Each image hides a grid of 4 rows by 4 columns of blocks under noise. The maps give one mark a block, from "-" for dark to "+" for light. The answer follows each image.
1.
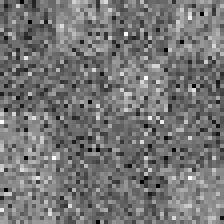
- + - +
- - + -
+ - - -
+ - - +
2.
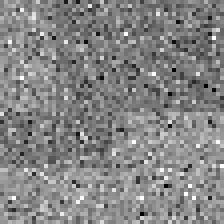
+ - - -
+ - - -
- - + +
+ + + +
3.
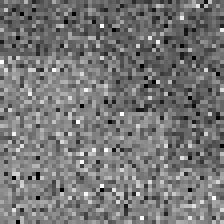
- - - -
+ + - -
+ + + -
+ + + +
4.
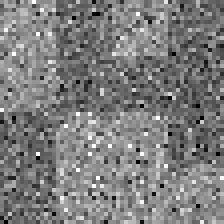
+ - + -
+ - - -
- + + -
- + + +
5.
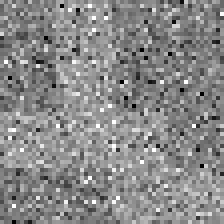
- + - -
- + - -
+ + + -
- - + +
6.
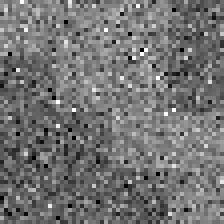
+ + + -
- + + -
- - + +
- - - +
